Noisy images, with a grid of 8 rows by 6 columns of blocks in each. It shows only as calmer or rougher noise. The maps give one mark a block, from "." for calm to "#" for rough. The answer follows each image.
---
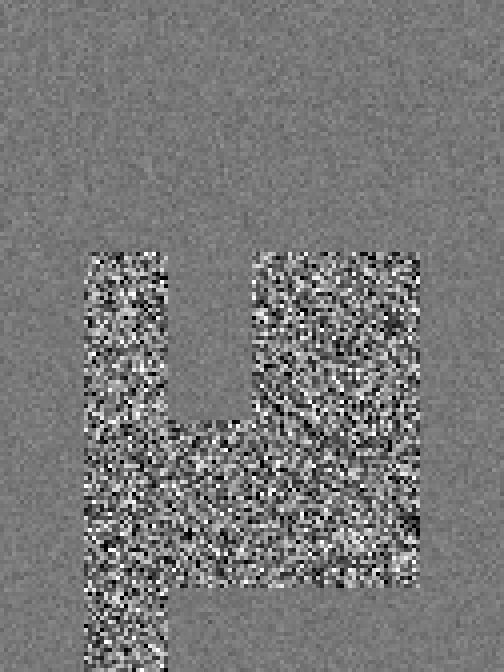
......
......
......
.#.##.
.#.##.
.####.
.####.
.#....
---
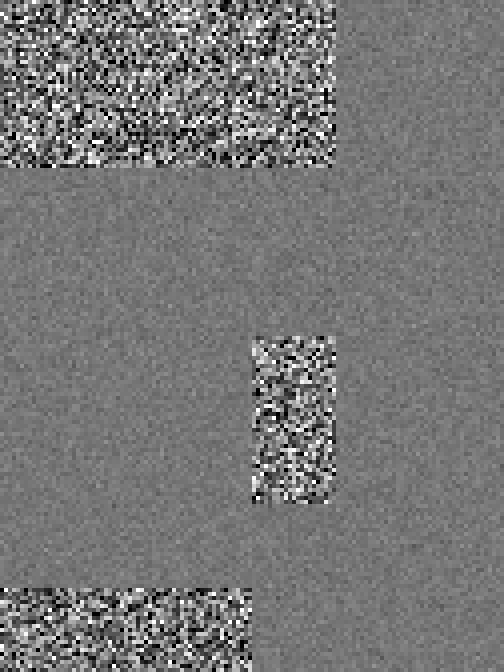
####..
####..
......
......
...#..
...#..
......
###...
